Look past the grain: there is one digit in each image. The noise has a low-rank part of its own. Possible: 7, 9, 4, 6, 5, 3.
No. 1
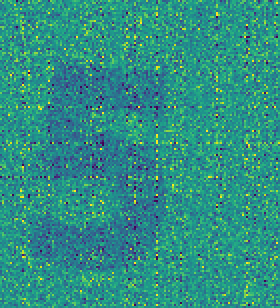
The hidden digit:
5
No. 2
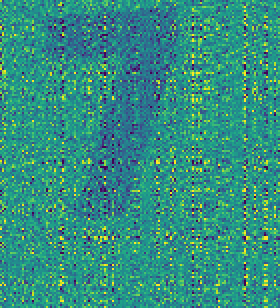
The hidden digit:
7
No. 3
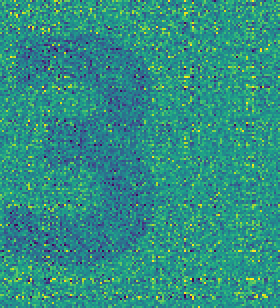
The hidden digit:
3
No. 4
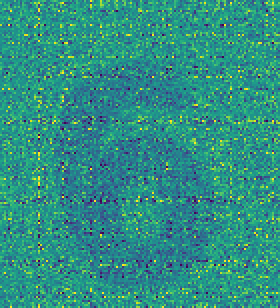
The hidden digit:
6
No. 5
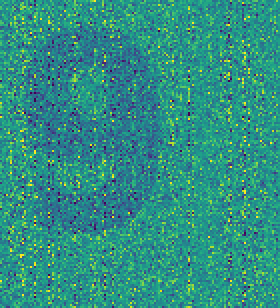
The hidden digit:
9
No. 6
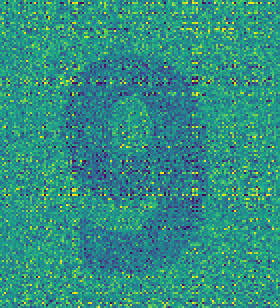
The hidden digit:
9
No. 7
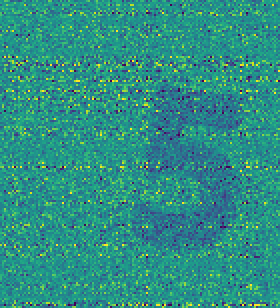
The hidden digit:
5
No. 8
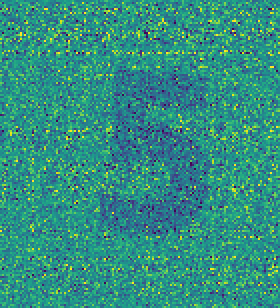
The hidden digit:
5
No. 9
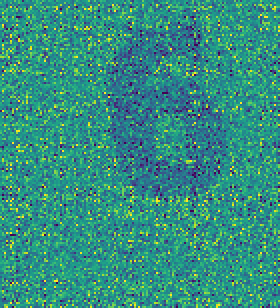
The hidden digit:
6
